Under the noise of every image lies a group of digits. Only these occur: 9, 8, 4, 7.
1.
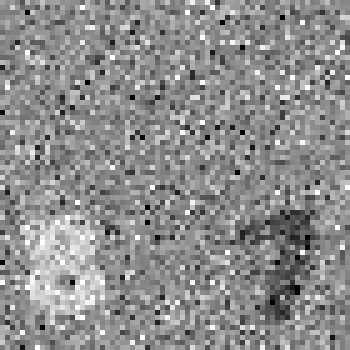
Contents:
bottom left: light 8; bottom right: dark 7
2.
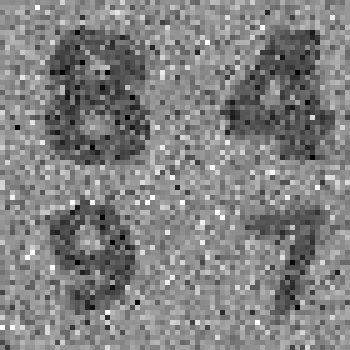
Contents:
top left: dark 8; top right: dark 4; bottom left: dark 9; bottom right: dark 7
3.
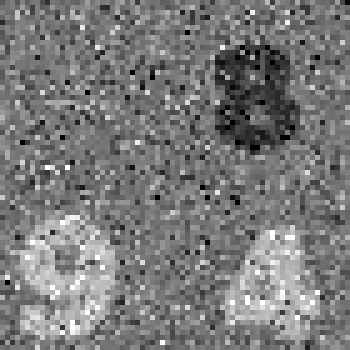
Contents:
top right: dark 8; bottom left: light 9; bottom right: light 4
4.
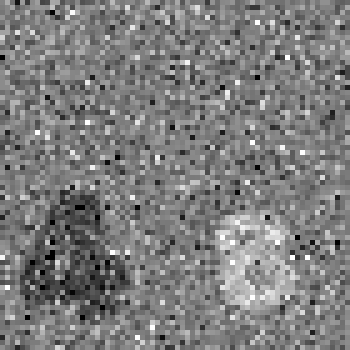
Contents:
bottom left: dark 4; bottom right: light 8
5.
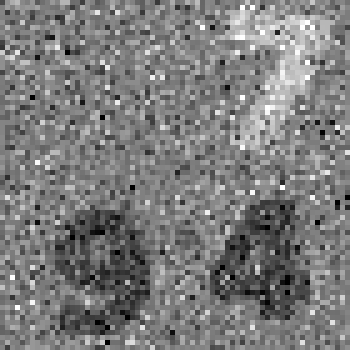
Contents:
top right: light 7; bottom left: dark 9; bottom right: dark 4
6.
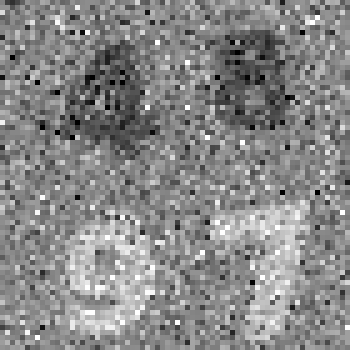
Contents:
top left: dark 4; top right: dark 8; bottom left: light 9; bottom right: light 7
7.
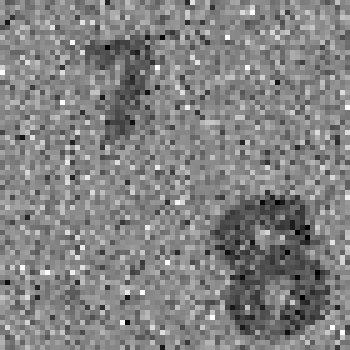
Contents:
top left: dark 7; bottom right: dark 8
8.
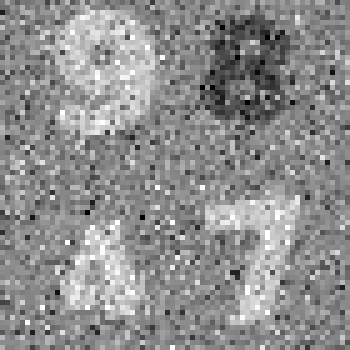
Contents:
top left: light 9; top right: dark 8; bottom left: light 4; bottom right: light 7
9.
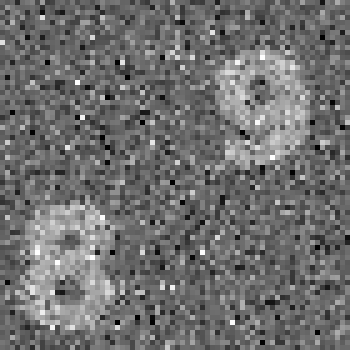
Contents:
top right: light 9; bottom left: light 8
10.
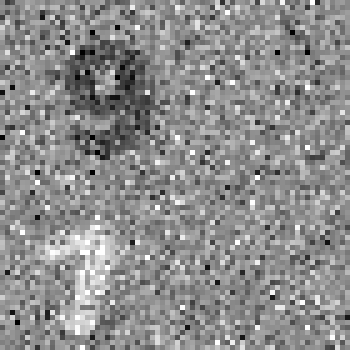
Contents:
top left: dark 9; bottom left: light 7
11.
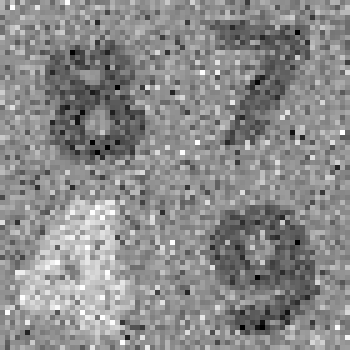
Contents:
top left: dark 8; top right: dark 7; bottom left: light 4; bottom right: dark 9
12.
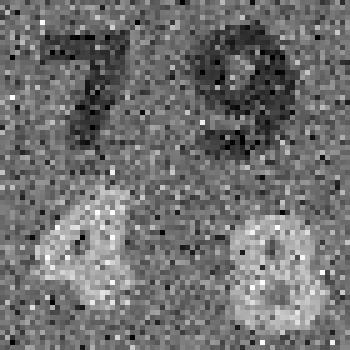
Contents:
top left: dark 7; top right: dark 9; bottom left: light 4; bottom right: light 8
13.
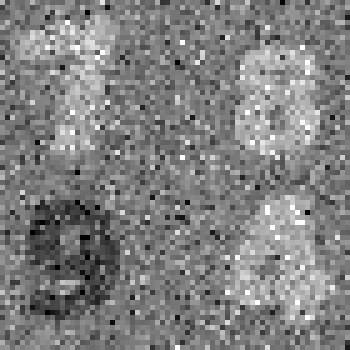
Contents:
top left: light 7; top right: light 8; bottom left: dark 9; bottom right: light 4
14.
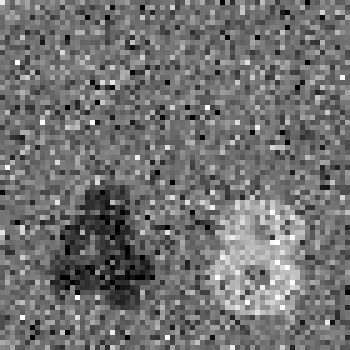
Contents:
bottom left: dark 4; bottom right: light 8
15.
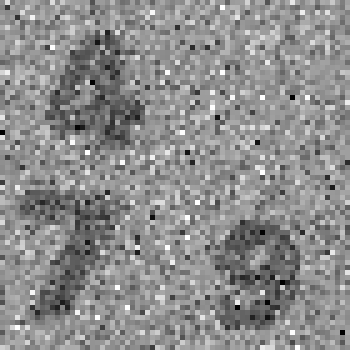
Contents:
top left: dark 4; bottom left: dark 7; bottom right: dark 9
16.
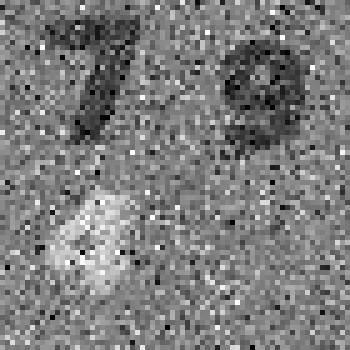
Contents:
top left: dark 7; top right: dark 9; bottom left: light 4
